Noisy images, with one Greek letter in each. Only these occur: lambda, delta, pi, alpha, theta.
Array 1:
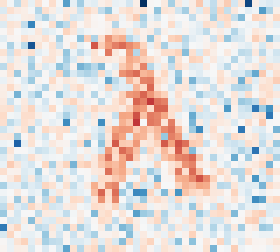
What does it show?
red lambda
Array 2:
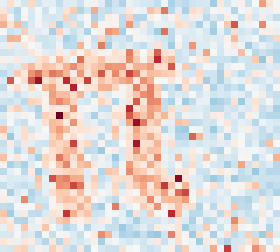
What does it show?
red pi
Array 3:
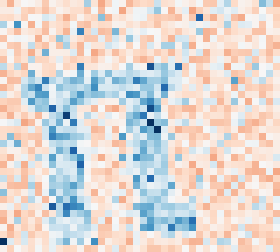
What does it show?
blue pi
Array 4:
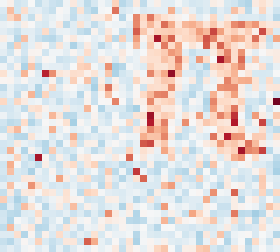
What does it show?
red pi
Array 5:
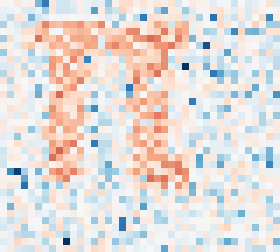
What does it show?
red pi
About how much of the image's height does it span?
two thirds
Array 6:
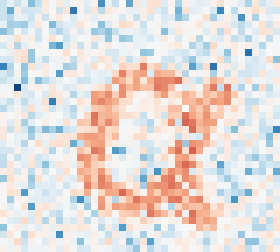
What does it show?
red alpha
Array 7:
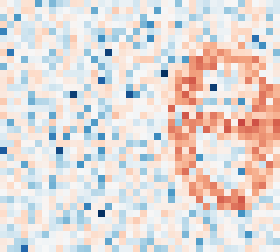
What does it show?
red theta
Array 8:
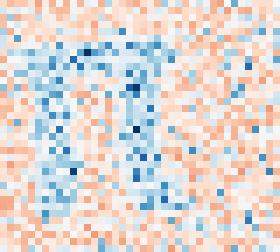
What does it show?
blue pi
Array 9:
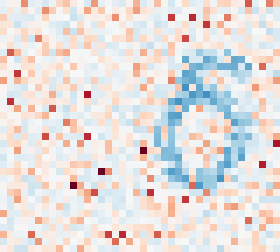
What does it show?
blue delta
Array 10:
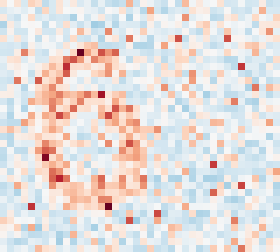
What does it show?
red delta
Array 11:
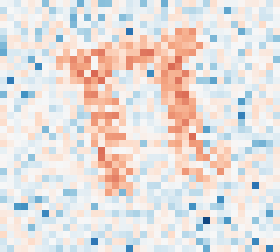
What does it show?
red pi
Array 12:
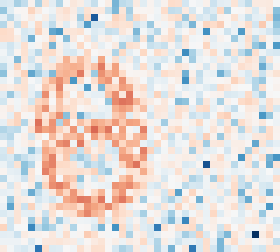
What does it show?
red theta
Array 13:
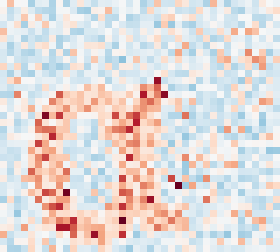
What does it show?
red alpha
